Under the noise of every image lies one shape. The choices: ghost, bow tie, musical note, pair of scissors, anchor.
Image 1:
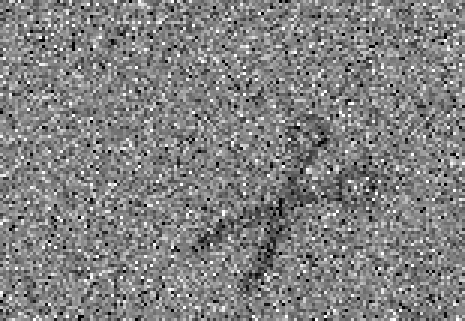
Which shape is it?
pair of scissors
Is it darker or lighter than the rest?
darker
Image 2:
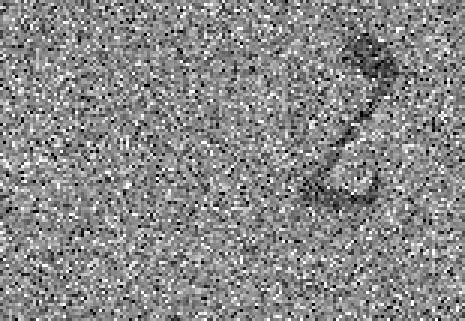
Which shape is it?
musical note
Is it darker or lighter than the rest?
darker
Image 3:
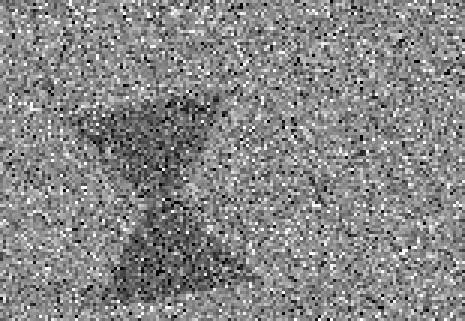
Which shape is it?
bow tie
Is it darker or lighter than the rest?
darker
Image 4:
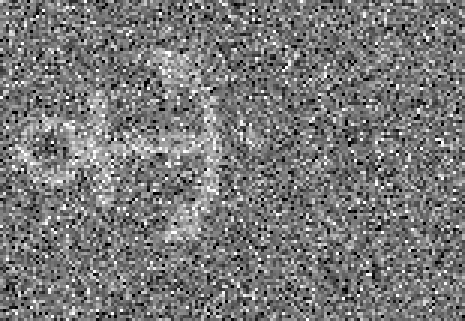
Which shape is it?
anchor
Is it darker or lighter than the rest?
lighter
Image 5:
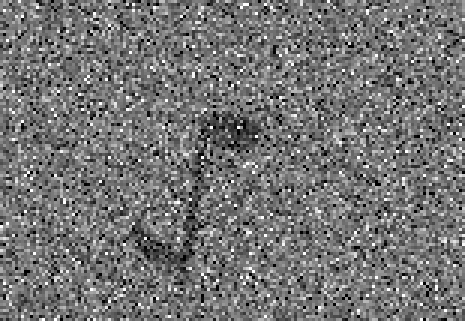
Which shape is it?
musical note
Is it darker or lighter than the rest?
darker
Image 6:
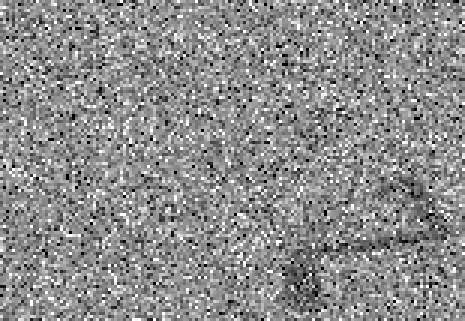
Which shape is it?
musical note
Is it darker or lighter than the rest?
darker
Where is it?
bottom right
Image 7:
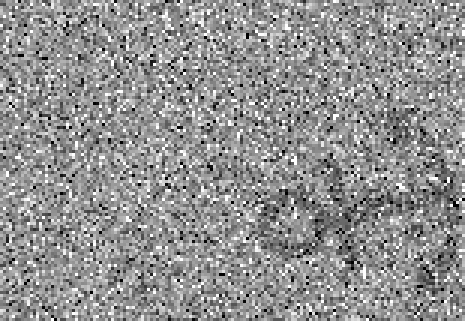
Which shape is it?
anchor
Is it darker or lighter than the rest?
darker
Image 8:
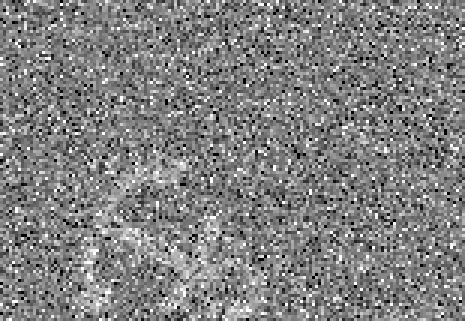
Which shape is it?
anchor
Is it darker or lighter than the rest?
lighter
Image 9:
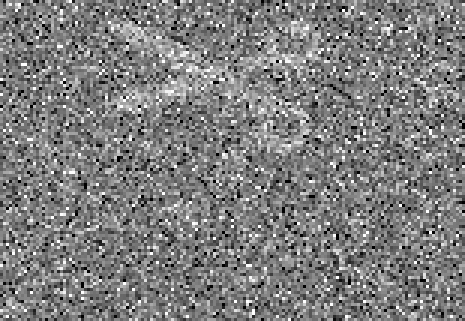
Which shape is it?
pair of scissors
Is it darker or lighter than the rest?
lighter
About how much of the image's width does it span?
half
